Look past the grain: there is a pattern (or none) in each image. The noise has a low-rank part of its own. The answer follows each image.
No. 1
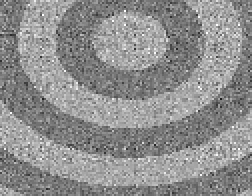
rings round one point
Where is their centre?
top middle
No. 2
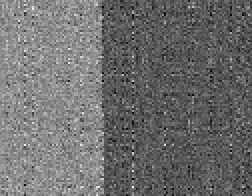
a sharp edge
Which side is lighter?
left
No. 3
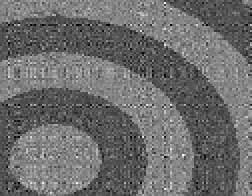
rings round one point
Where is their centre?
bottom left
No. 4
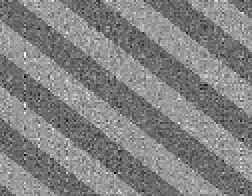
diagonal stripes
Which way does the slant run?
top left to bottom right
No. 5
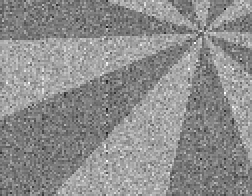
spokes from one point
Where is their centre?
top right
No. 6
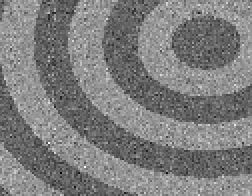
rings round one point
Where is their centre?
top right
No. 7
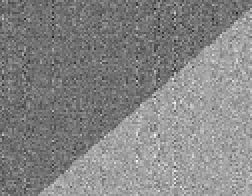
a sharp edge
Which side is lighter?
bottom right
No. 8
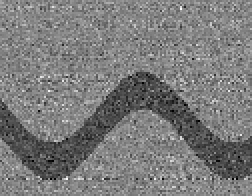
a wavy band
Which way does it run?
left to right
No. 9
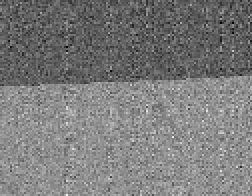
a sharp edge
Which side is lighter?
bottom
